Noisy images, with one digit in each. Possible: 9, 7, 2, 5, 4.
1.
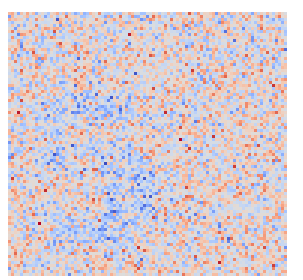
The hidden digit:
5
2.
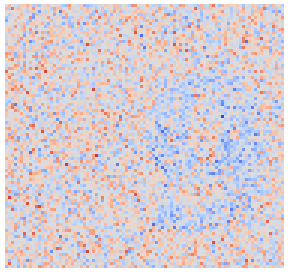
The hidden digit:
9
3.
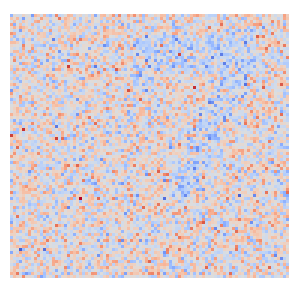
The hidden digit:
7
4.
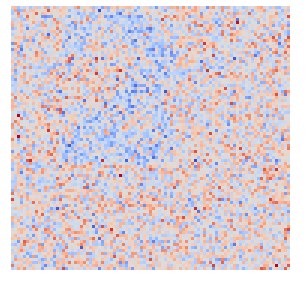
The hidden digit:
2
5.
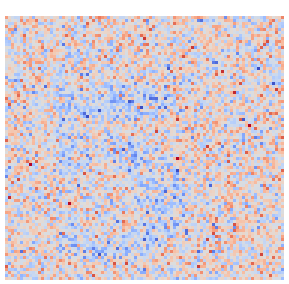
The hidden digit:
5
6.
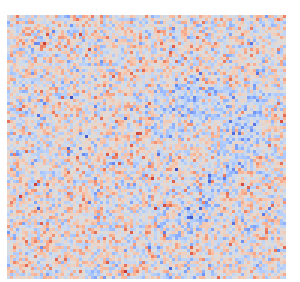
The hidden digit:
7
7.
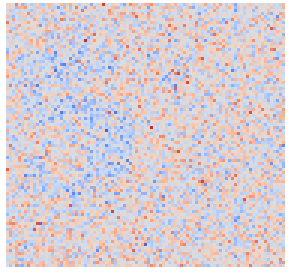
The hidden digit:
5
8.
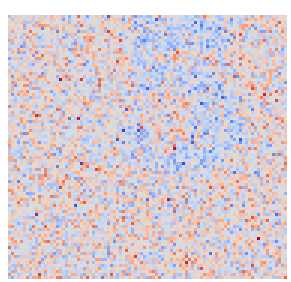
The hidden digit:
5
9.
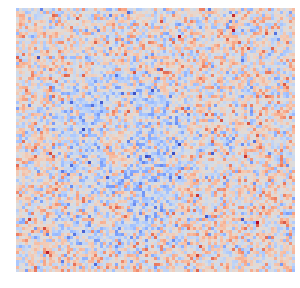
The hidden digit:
9
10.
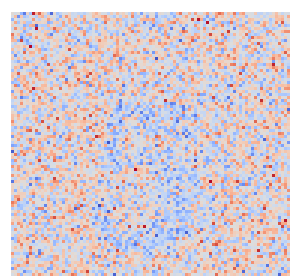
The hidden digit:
5
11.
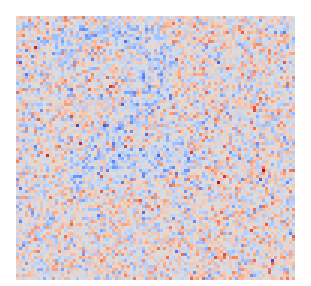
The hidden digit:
2
